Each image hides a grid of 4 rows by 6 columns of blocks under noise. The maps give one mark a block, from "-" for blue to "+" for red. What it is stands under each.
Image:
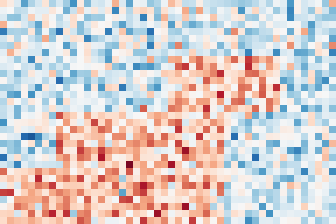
- - - - - -
- - - + + -
- + + + - -
+ + + + - -
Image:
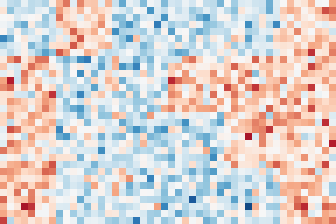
- + - - - +
+ - - + + +
+ - - - + +
+ - - - - +
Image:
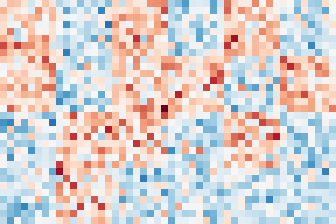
+ - + - + -
+ - + + - +
- + + - + -
- + - - - -
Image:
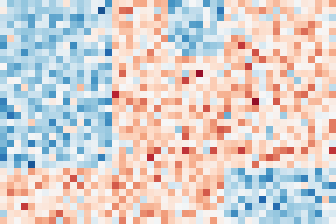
- - + - + +
- - + + + +
- - + + + +
+ + + + - -
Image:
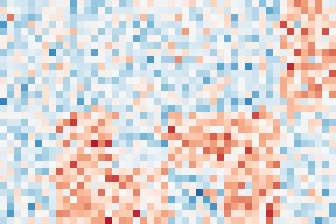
- - - - - +
- - - - - +
- + - + + -
- + + - + -
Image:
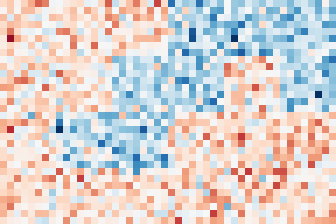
+ + + - - -
+ + - - + -
+ - - + + +
+ + + + + +
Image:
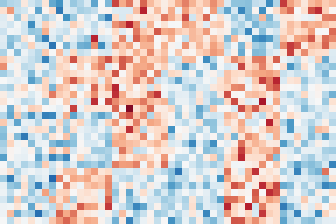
- - + + - +
- + + - + -
- - + - + -
- + - - + -
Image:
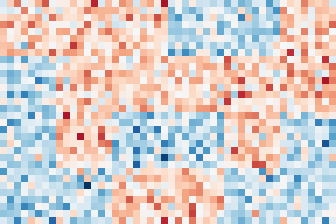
+ + + - - +
- + + + + +
- + - - + -
- - + + - -
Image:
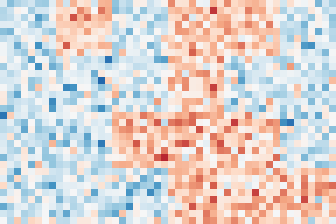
- + - + + -
- - - + - -
- - + + + -
- - - + + +
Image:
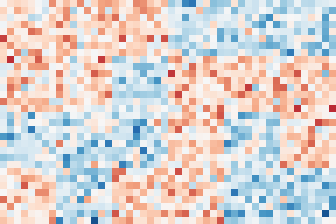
+ + + - - -
+ + - + + +
- - - + - +
+ - + + - -
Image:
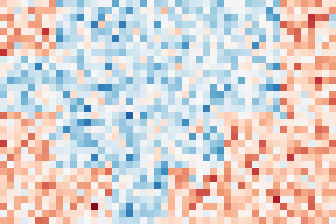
+ - - - - +
- - - - - +
+ - - - + +
+ + - + + +
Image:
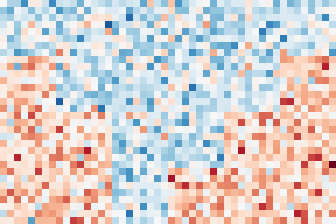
- - - - - -
+ - - - - +
+ + - - + +
+ + - + + +
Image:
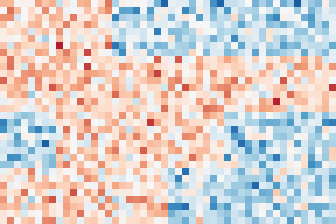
+ + - - - -
+ + + + + +
- + + + - -
+ + + - - -
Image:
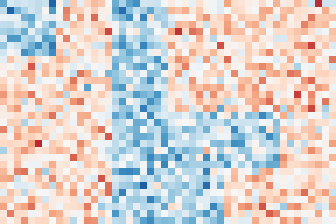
- + - + + +
+ + - + + +
+ + - - - +
+ + - - + +
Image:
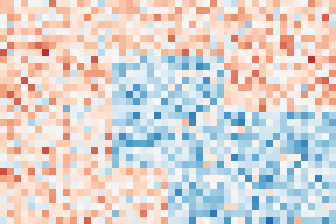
+ + + + + +
+ + - - + +
+ + - - - -
+ + + - - -
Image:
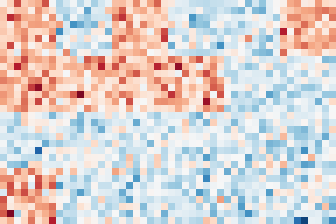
+ - + - - +
+ + + + - -
- - - - - -
+ - - - - -
